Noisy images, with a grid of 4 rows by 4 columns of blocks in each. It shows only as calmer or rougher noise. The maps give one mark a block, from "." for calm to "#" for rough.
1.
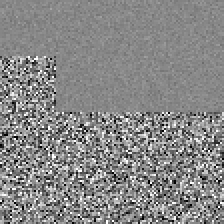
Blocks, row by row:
....
#...
####
####
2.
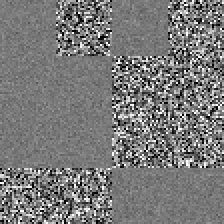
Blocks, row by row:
.#.#
..##
..##
##..
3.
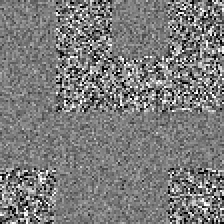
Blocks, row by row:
.#.#
.###
....
#..#
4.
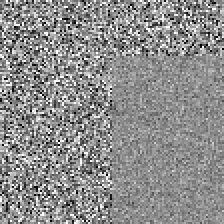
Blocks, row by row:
####
##..
##..
##..
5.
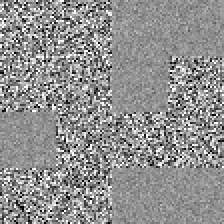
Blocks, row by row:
##..
##.#
.###
##..
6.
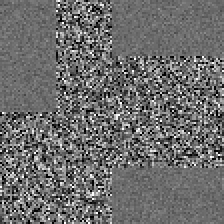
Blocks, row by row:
.#..
.###
####
##..
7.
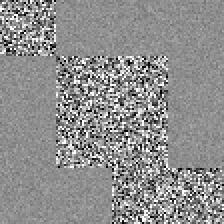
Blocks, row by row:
#...
.##.
.##.
..##
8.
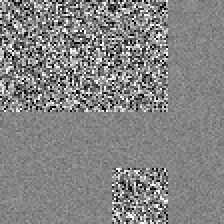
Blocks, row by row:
###.
###.
....
..#.
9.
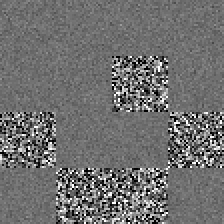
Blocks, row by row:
....
..#.
#..#
.##.
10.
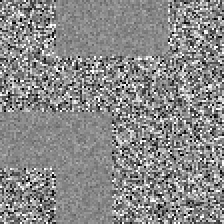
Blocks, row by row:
#..#
####
..##
#.##
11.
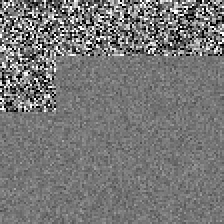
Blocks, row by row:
####
#...
....
....
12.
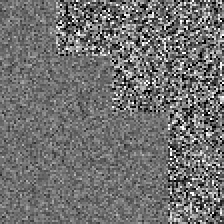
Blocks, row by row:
.###
..##
...#
...#
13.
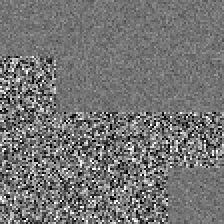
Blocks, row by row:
....
#...
####
###.
